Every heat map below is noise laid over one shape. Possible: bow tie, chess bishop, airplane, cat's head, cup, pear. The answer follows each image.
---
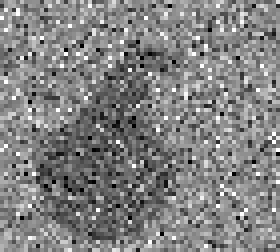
dark pear
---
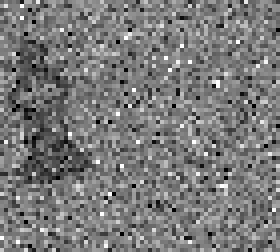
dark chess bishop
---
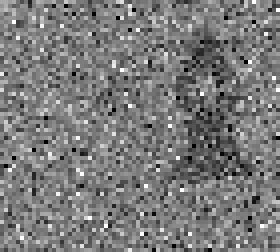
dark chess bishop
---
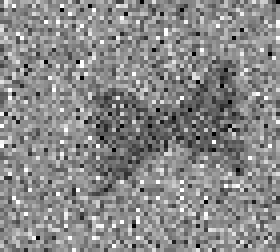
dark bow tie
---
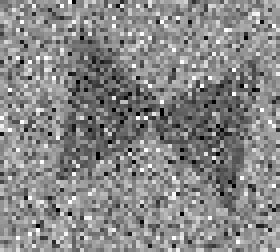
dark bow tie
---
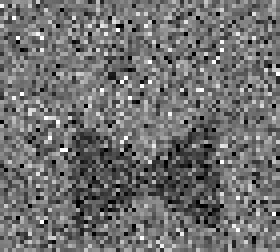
dark bow tie
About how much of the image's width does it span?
half
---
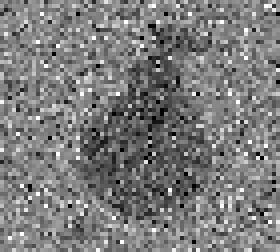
dark pear
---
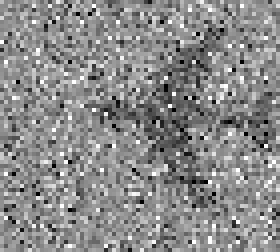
dark airplane
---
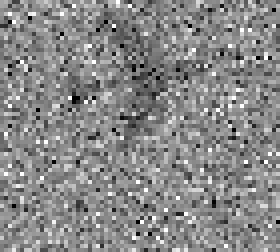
dark airplane
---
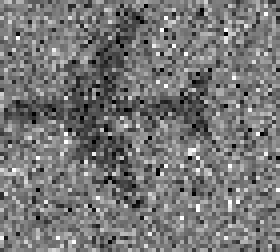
dark airplane
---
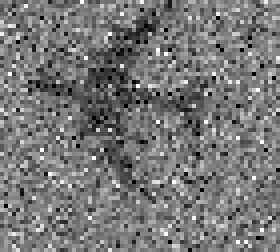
dark airplane
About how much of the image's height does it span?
two thirds
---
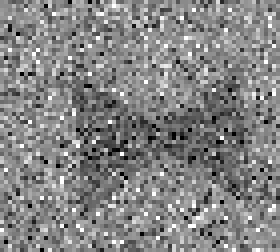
dark bow tie
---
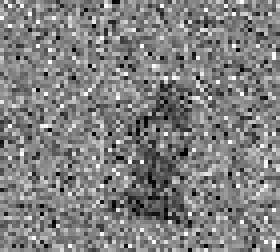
dark chess bishop
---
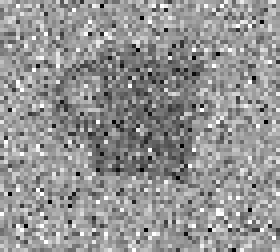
dark cup
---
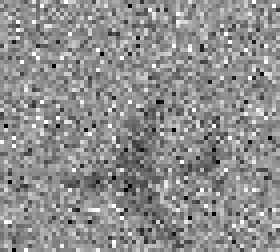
dark airplane
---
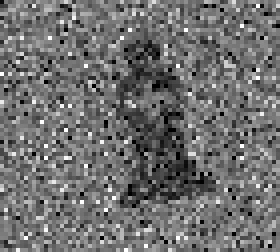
dark chess bishop
